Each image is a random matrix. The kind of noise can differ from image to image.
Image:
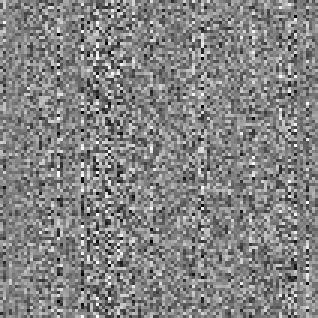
columns of uneven size
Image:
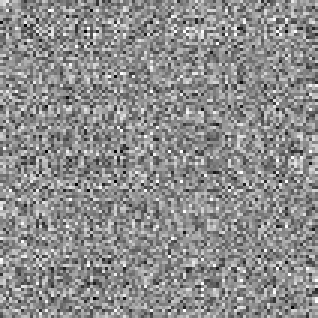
low rank plus noise
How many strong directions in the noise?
two
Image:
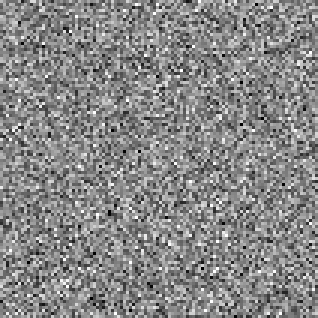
independent entries
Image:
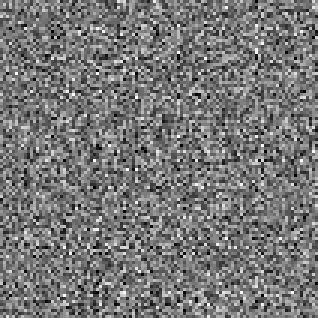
low rank plus noise
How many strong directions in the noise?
five to eight
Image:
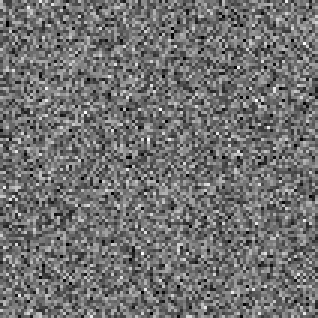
independent entries
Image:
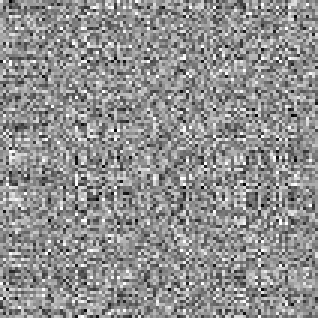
low rank plus noise
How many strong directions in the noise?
one
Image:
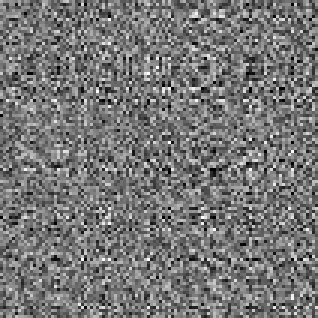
low rank plus noise
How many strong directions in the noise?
two
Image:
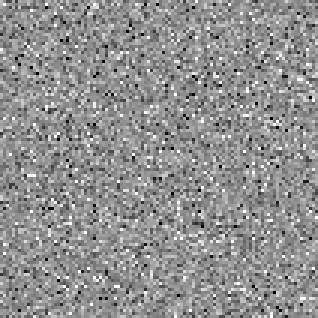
heavy tails
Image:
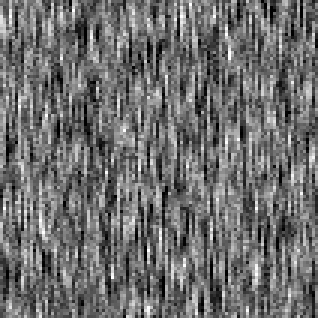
streaked along the columns
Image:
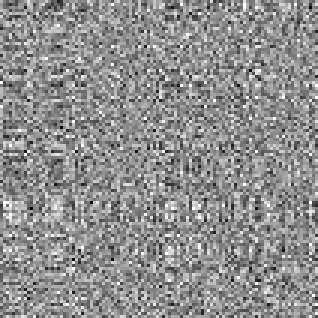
low rank plus noise
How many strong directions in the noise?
one
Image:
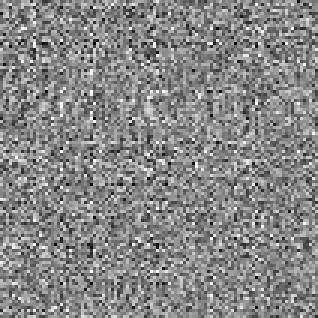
low rank plus noise
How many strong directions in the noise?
three or four
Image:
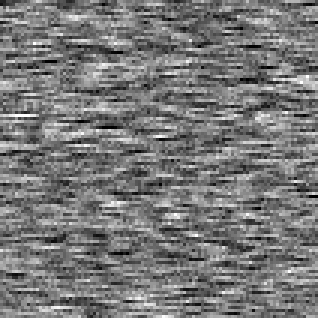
streaked along the rows
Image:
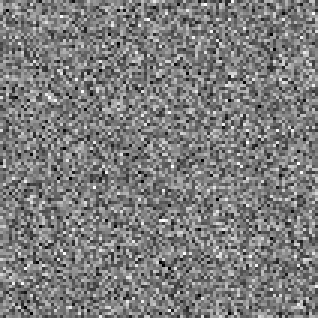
independent entries
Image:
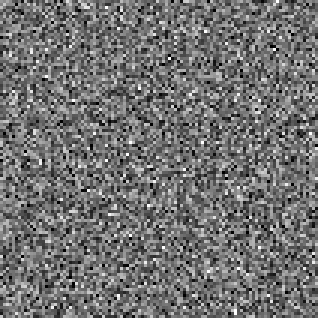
independent entries
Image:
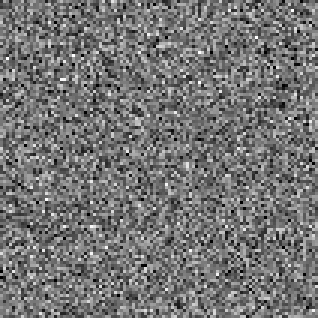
independent entries
